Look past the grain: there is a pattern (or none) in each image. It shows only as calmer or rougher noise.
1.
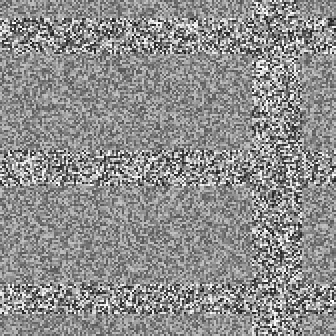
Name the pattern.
bands of rows crossing bands of columns
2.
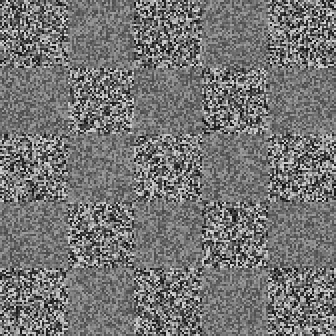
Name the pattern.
a checkerboard
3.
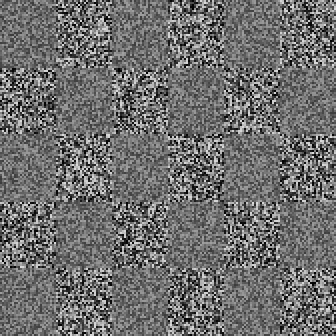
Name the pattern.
a checkerboard
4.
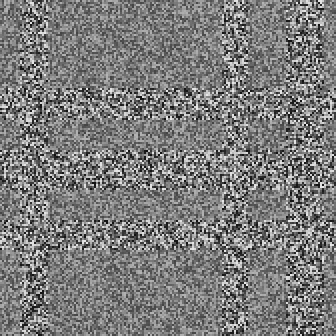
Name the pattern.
bands of rows crossing bands of columns
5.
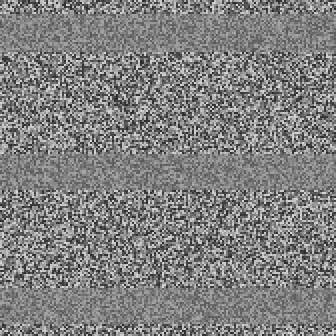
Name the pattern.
bands of rows
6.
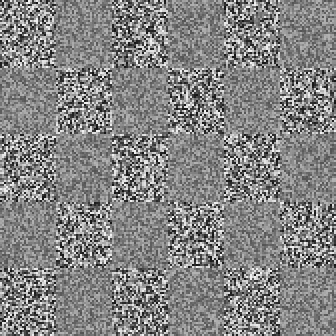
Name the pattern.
a checkerboard
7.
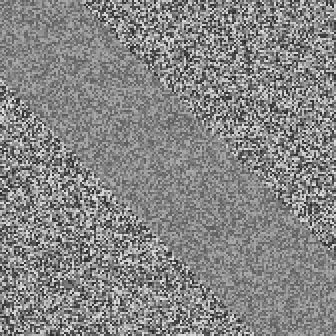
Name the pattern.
a diagonal band
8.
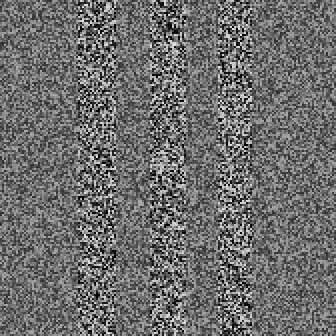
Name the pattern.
bands of columns
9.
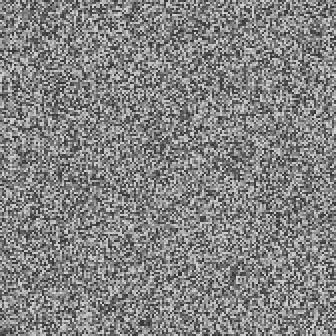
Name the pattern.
only noise
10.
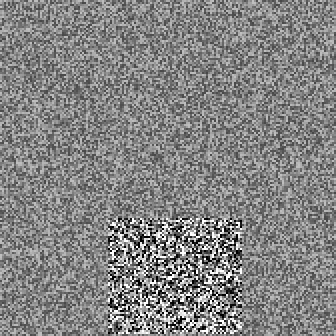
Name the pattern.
one block
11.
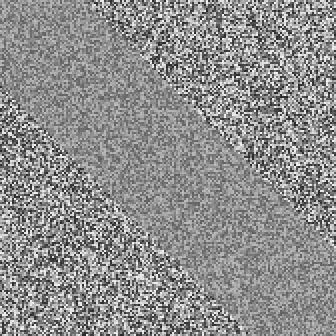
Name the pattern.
a diagonal band
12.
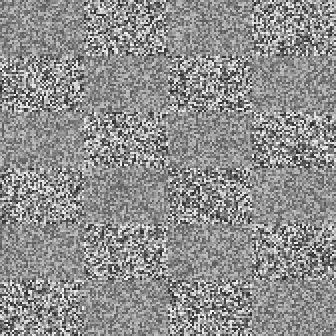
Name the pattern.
a checkerboard
